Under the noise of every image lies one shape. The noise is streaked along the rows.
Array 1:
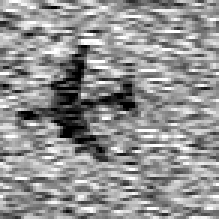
airplane
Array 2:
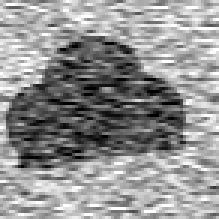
cloud
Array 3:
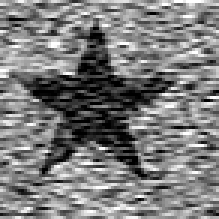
star
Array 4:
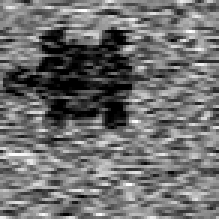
turtle
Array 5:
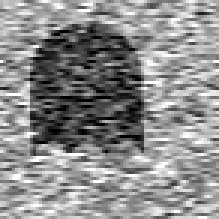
ghost
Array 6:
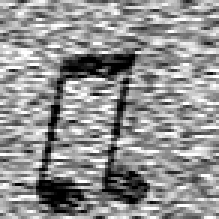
pair of musical notes
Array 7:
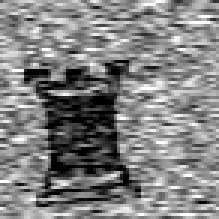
chess rook
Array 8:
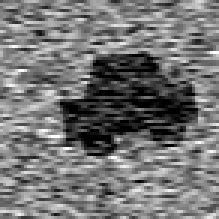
car
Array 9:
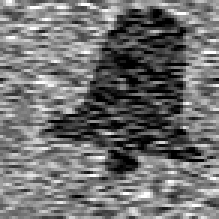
bell
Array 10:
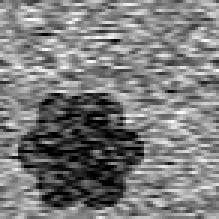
flower
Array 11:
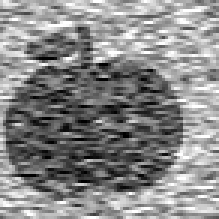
apple
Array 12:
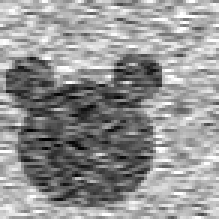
bear's head
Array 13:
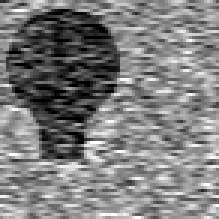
light bulb
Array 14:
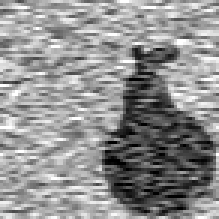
pear
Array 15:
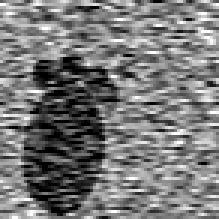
footprint
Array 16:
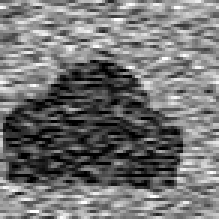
cloud
